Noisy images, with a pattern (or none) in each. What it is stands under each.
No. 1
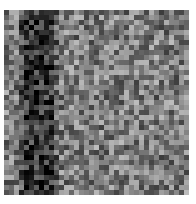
one vertical stripe
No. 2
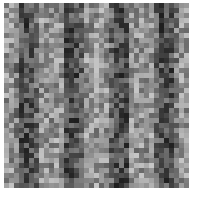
vertical stripes
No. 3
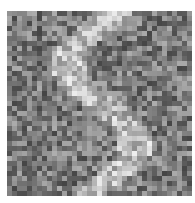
a wavy band
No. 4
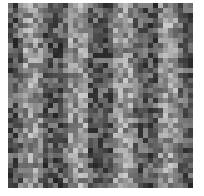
vertical stripes
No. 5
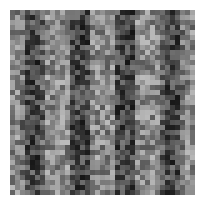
vertical stripes
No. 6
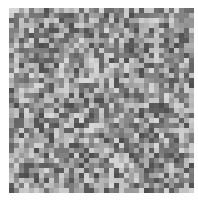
only noise
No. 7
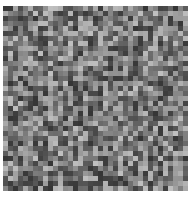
only noise
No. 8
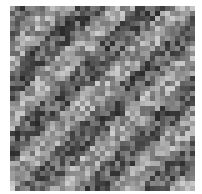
diagonal stripes
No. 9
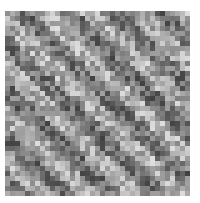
diagonal stripes
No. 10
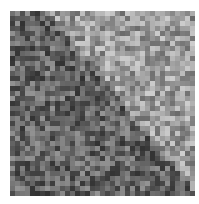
a sharp edge
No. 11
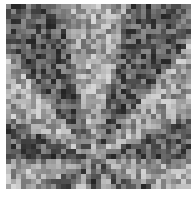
spokes from one point
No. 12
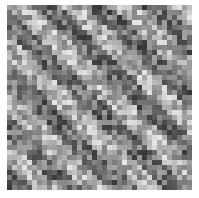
diagonal stripes
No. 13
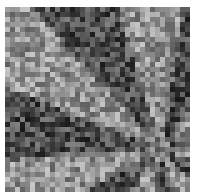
spokes from one point
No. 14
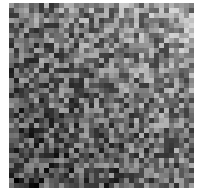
a smooth slope
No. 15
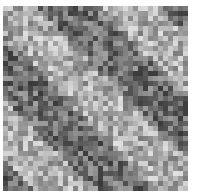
diagonal stripes
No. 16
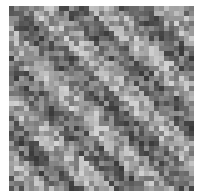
diagonal stripes
